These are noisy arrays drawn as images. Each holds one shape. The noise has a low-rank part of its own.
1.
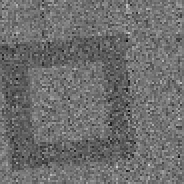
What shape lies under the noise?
square frame
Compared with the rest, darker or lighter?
darker
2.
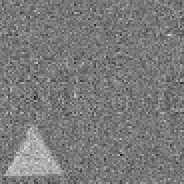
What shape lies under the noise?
triangle
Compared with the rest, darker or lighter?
lighter
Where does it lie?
bottom left
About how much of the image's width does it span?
a third
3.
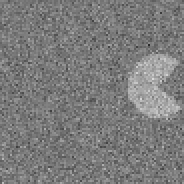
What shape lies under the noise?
disc with a wedge cut out
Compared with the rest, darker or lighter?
lighter
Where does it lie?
middle right
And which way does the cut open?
right
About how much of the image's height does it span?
a third
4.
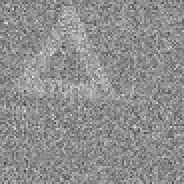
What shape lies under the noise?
triangle frame
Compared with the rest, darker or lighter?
lighter
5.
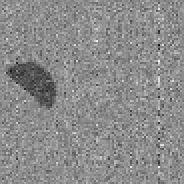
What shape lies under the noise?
half disc
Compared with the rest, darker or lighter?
darker
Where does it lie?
middle left
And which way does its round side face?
up and right
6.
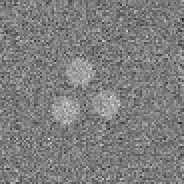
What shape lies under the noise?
three dots
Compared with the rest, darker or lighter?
lighter
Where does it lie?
centre
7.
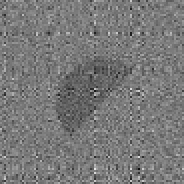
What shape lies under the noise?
half disc
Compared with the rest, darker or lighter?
darker
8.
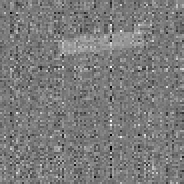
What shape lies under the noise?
bar
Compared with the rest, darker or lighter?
lighter
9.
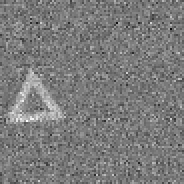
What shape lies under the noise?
triangle frame
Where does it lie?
middle left
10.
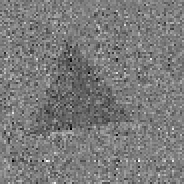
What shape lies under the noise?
triangle
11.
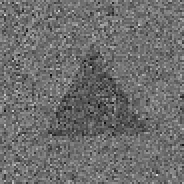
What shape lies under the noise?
triangle
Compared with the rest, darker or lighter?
darker
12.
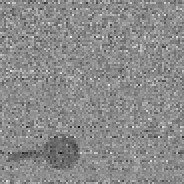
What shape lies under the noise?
lollipop
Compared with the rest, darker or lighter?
darker
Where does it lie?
bottom left
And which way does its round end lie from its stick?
right
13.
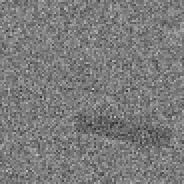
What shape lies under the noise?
bar
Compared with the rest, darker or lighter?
darker
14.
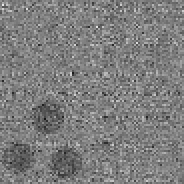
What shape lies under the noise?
three dots
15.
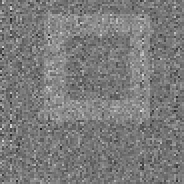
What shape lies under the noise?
square frame
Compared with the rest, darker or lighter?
lighter
